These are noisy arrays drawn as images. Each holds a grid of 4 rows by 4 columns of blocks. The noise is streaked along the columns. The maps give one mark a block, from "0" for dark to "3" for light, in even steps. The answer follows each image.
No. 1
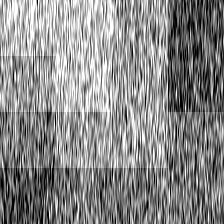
3 3 2 0
2 3 2 0
1 2 2 1
0 1 1 1
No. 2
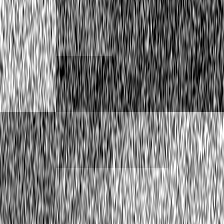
3 1 0 0
3 0 0 0
1 1 2 3
1 2 3 3
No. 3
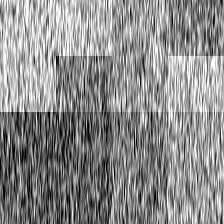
3 3 2 1
3 1 2 3
0 0 1 2
0 0 1 2
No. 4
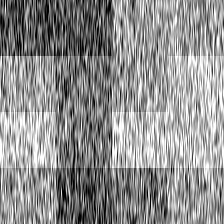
0 0 2 2
2 1 2 3
3 1 3 3
2 0 1 2
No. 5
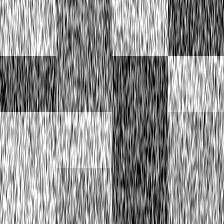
3 1 3 0
0 1 0 3
3 3 0 2
3 2 0 2
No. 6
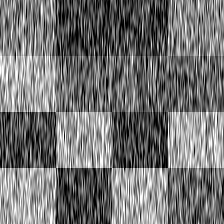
2 0 0 2
3 1 1 1
0 3 0 3
3 0 3 1
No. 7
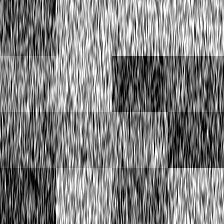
1 3 3 3
2 3 0 1
1 2 2 0
0 3 1 3
